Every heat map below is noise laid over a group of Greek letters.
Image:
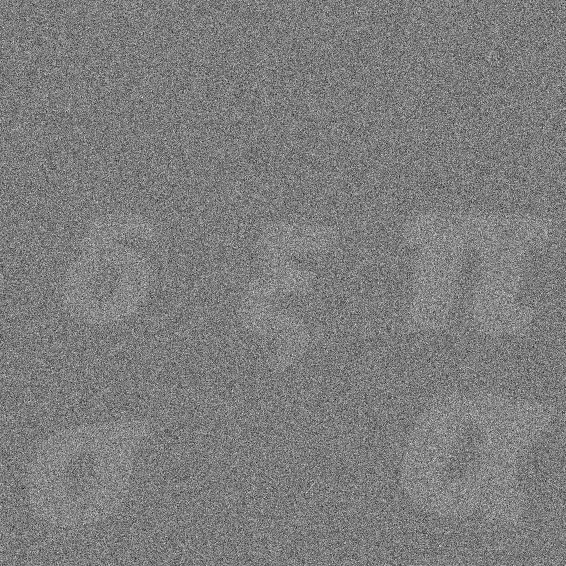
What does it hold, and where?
middle left: delta; centre: xi; middle right: pi; bottom left: sigma; bottom right: alpha
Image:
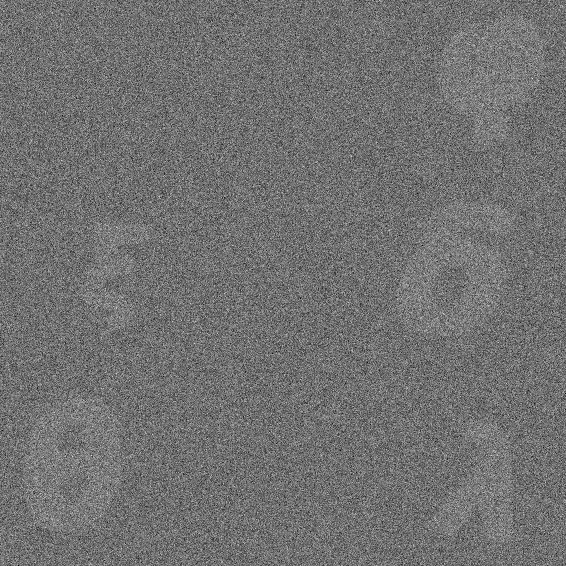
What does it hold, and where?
top right: phi; middle left: xi; middle right: delta; bottom left: theta; bottom right: lambda
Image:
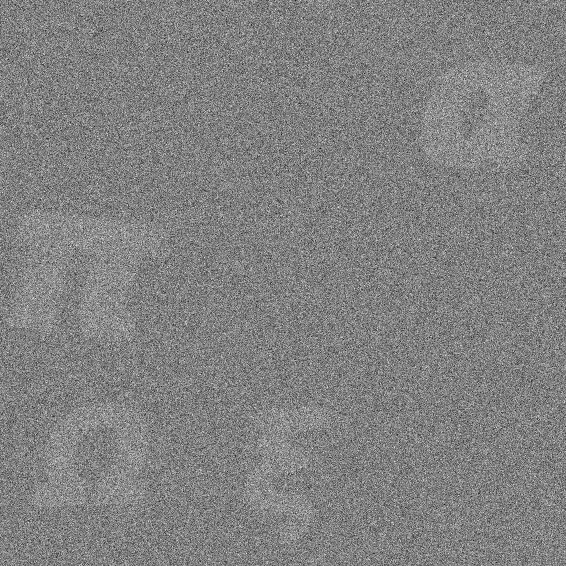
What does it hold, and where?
top right: alpha; middle left: pi; bottom left: omega; bottom middle: xi
